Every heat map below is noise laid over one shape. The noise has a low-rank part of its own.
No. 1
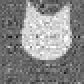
light cat's head
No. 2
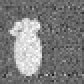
light footprint
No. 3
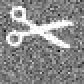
light pair of scissors
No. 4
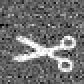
light pair of scissors
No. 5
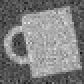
light cup
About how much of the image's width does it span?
nearly all
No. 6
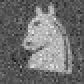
light chess knight
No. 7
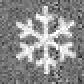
light snowflake
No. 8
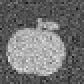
light apple
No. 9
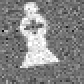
light chess bishop
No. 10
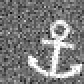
light anchor
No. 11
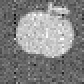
light apple
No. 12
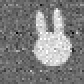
light rabbit's head
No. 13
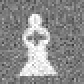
light chess bishop
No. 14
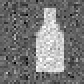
light bottle
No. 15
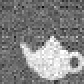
light teapot
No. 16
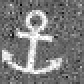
light anchor
